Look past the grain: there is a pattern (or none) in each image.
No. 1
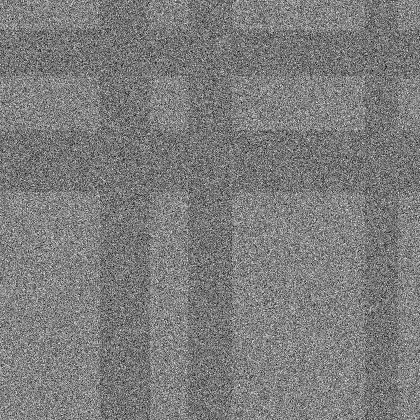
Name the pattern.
bands of rows crossing bands of columns
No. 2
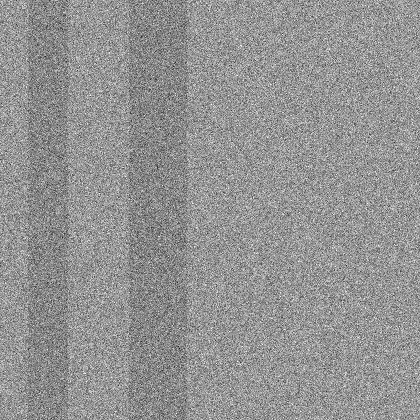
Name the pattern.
bands of columns
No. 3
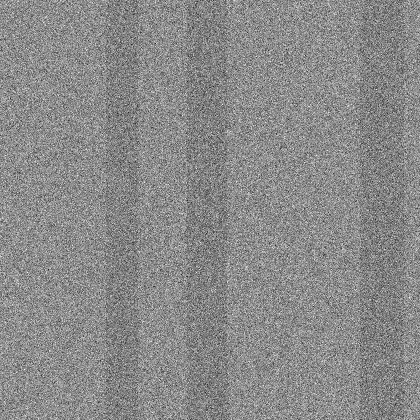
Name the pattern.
bands of columns
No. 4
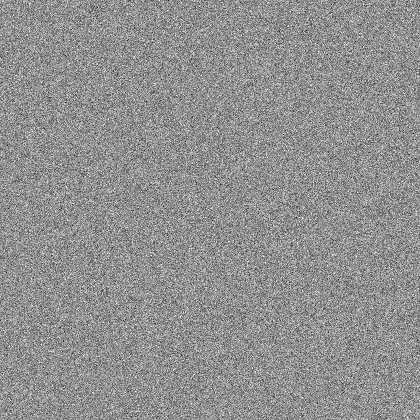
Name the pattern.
only noise
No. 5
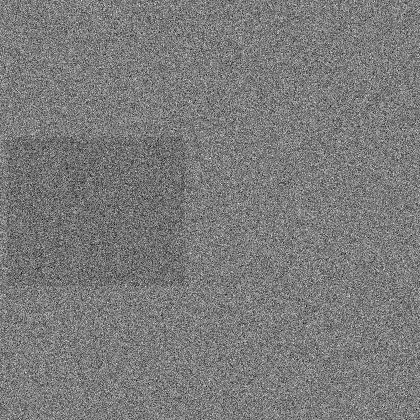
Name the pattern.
one block
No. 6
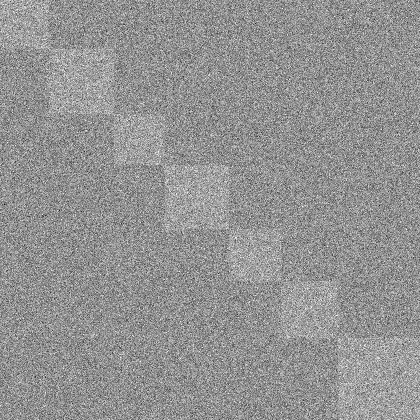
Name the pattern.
blocks along the diagonal
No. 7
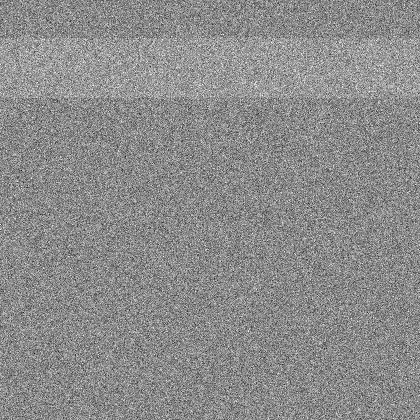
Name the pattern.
one band of rows
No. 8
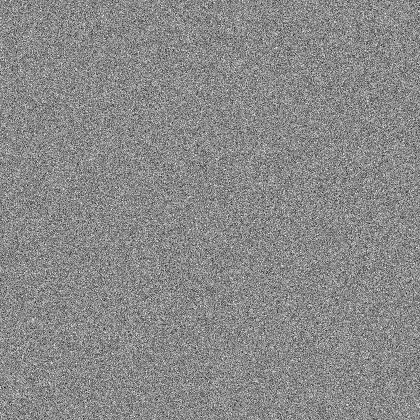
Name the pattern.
only noise
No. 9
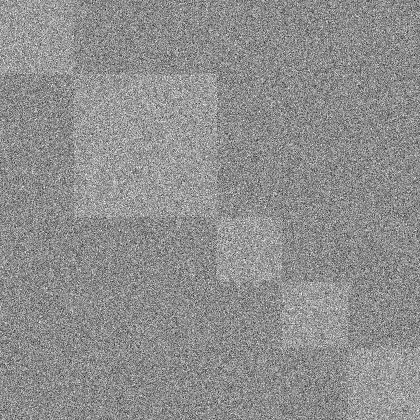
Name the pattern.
blocks along the diagonal
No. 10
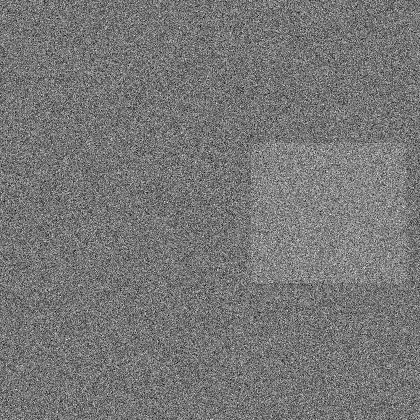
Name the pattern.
one block
